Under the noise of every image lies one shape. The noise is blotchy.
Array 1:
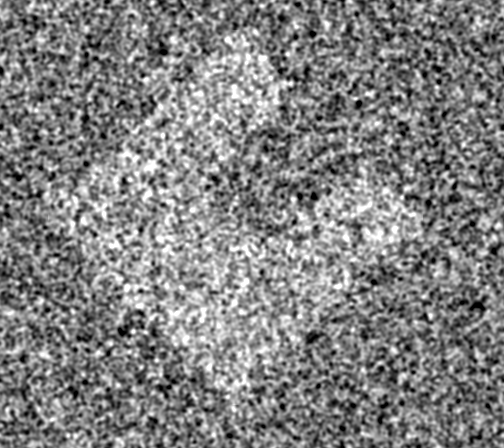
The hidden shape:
square with a notch
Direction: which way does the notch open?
up and right
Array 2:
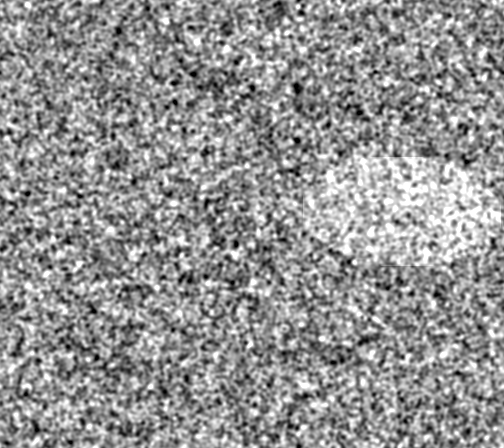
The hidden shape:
ellipse
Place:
middle right
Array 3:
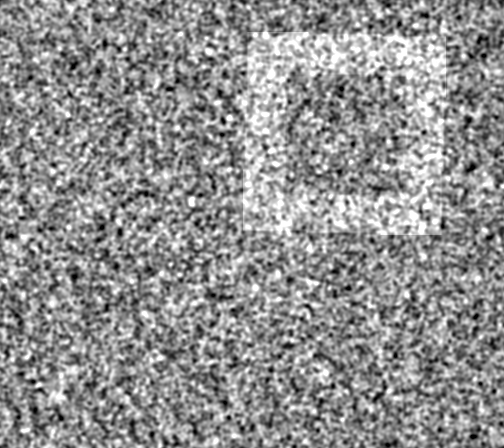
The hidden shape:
square frame
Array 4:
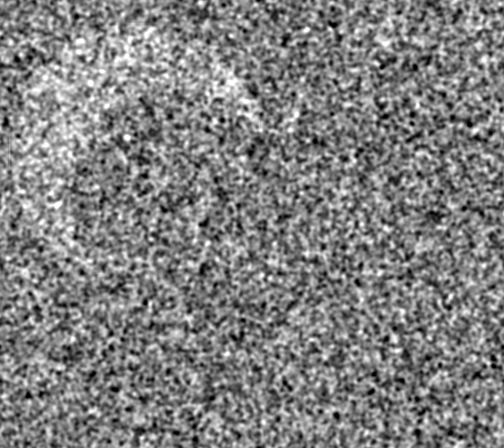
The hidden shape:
crescent
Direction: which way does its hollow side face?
down and right
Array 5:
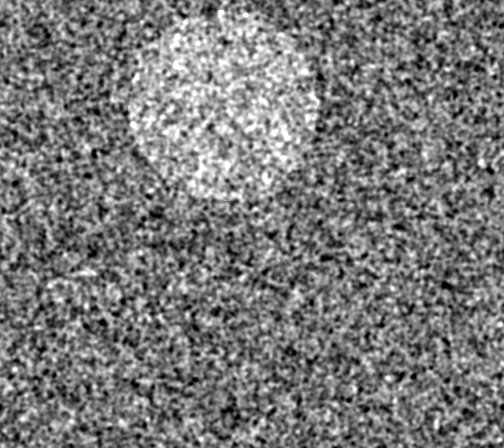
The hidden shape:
disc
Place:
top middle
